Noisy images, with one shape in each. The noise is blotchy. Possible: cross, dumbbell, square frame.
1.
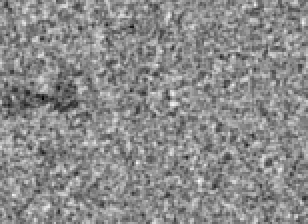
dumbbell
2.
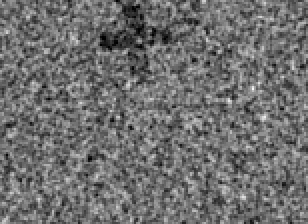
cross
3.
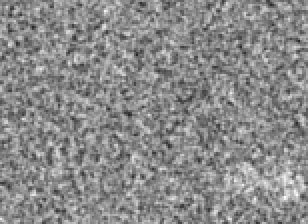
dumbbell
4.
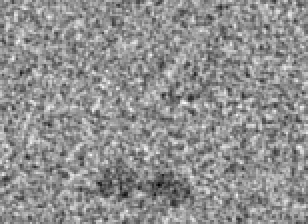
dumbbell
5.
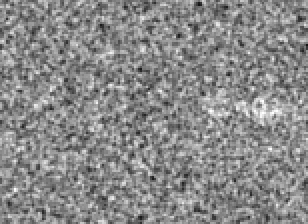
dumbbell
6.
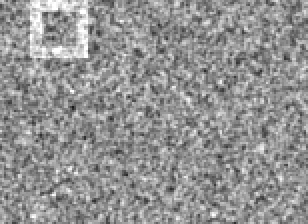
square frame
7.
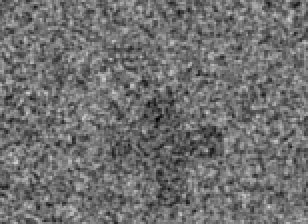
cross
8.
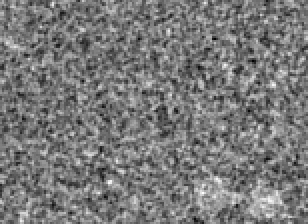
dumbbell
